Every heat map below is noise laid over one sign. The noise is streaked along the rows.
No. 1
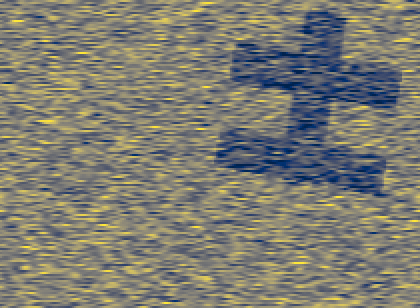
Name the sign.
plus-minus sign
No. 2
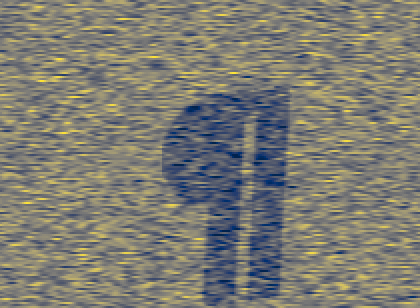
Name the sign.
pilcrow
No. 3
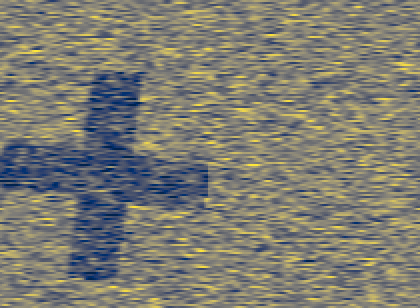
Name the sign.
plus sign
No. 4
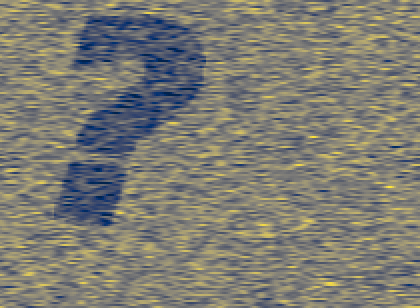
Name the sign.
question mark
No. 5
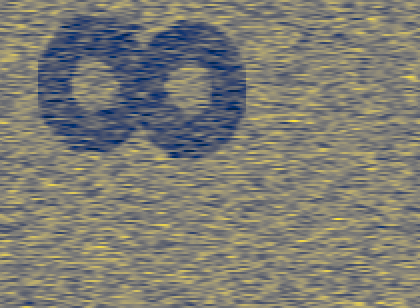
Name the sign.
infinity sign
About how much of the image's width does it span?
half
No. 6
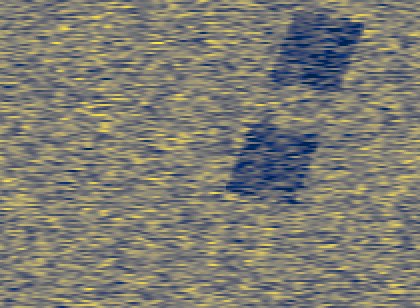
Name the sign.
colon
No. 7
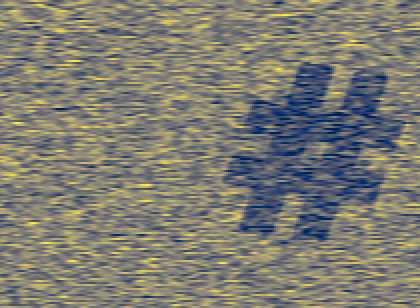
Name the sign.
hash sign
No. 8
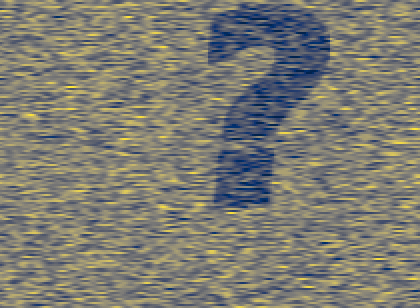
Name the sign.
question mark
